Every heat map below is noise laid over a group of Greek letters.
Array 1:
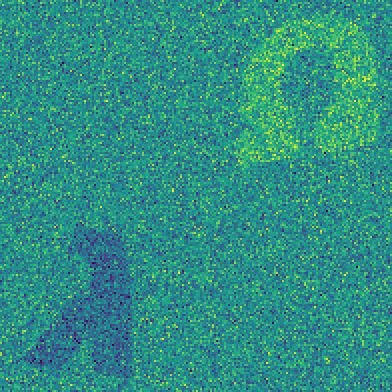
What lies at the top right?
omega
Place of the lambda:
bottom left
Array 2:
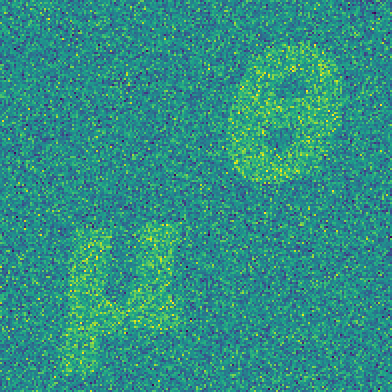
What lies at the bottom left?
mu
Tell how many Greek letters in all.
2
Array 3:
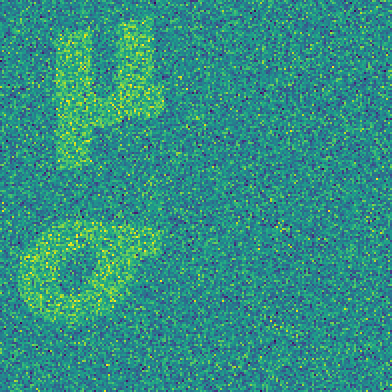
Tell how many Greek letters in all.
2
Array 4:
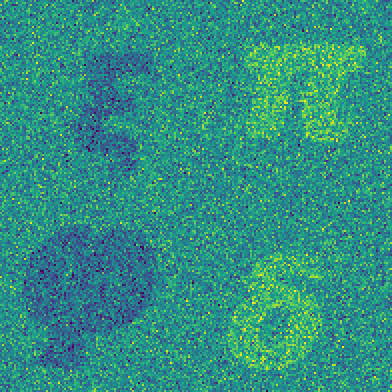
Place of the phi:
bottom left
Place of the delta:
bottom right
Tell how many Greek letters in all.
4
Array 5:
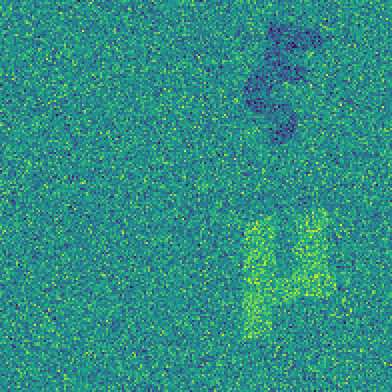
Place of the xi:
top right
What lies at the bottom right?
mu
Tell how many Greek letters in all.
2
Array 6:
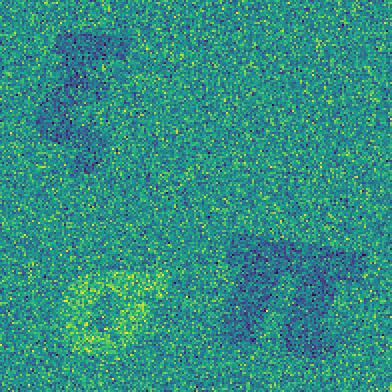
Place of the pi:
bottom right
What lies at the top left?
xi
